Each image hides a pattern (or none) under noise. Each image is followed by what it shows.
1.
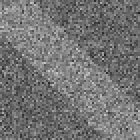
a diagonal band
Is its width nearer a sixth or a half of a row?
a half
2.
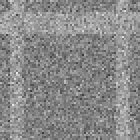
bands of rows crossing bands of columns
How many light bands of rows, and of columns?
1 and 2
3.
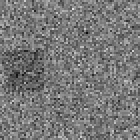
one block
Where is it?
middle left
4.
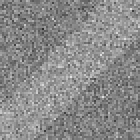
a diagonal band
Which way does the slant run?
bottom left to top right
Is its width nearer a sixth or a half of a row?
a half
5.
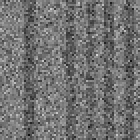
bands of columns
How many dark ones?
5
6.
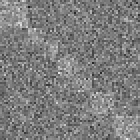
blocks along the diagonal
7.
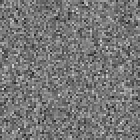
only noise
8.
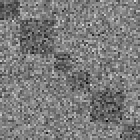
blocks along the diagonal
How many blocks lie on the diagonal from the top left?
6
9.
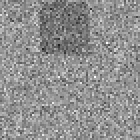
one block
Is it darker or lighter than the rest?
darker
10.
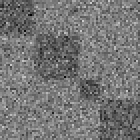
blocks along the diagonal
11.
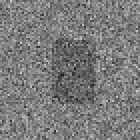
one block
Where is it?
centre
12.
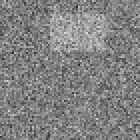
one block
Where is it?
top middle
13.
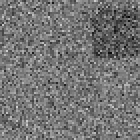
one block
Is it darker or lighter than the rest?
darker
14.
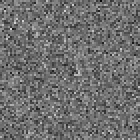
only noise
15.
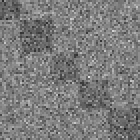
blocks along the diagonal
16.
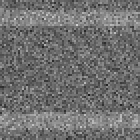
bands of rows
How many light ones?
2
